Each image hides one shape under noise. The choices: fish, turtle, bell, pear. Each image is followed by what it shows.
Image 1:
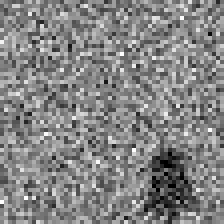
bell
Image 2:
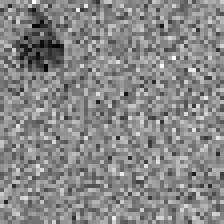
pear
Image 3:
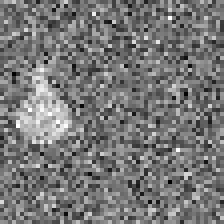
pear
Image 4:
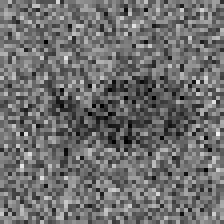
fish
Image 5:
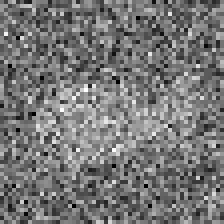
fish
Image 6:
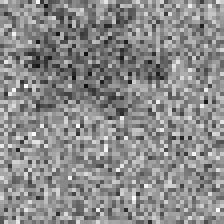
turtle
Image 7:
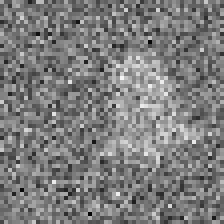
bell
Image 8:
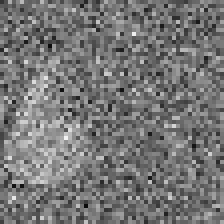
pear
